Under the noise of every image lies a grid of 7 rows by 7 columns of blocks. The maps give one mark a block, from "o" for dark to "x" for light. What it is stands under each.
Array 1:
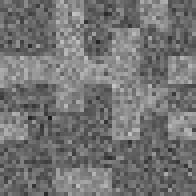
o o x o o x o
o o x o x o o
x x x x x o x
o o x o x x o
x o o o x o x
o o o o o o o
o o x x o o o
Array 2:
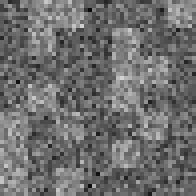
o x x o o o x
o x o o x o o
o o o o x x o
o x o o x o o
x o x o o x o
x o o o x o o
x o x o o o o
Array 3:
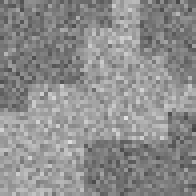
o o o o x o o
o o o x x o o
o o o x x x o
o x x x x x x
x x x x x x o
x x x o o o o
x x x o o o o
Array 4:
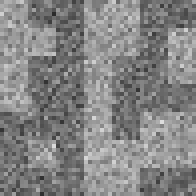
x o o x x o o
x x o x x o x
x o o x o o x
x o o x o o o
o o o x o x x
o x o x x x x
o o o x x o o
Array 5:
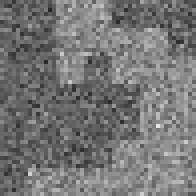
o o x x o o o
o o x x x x o
o o x o x x x
o o o o o x x
o o o o o x x
o o o o x x x
o x x x x x x
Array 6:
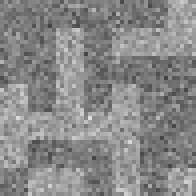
o o o o o o x
o o x o x x x
o o x o o o o
x o x o x o o
x x x x x o o
x o o o x o o
o x x o x o x
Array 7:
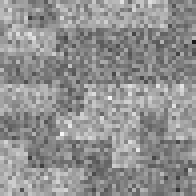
x o x x x x o
x x o o o o o
o o o o o o o
x x o x x x x
o o x x x o x
x o o o x o o
x x x o o o o
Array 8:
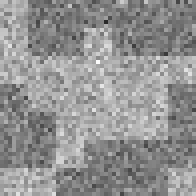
x o o o o o o
x o o x o o o
x x x x x x x
o x x x x x o
o o x x x x o
o o x o o o o
x x o o o o x
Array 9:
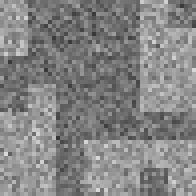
x o o o o x o
x o o o o x x
o o o o o x x
o x o o o x x
x x o o o o o
x x o x x x x
x x o x x o x
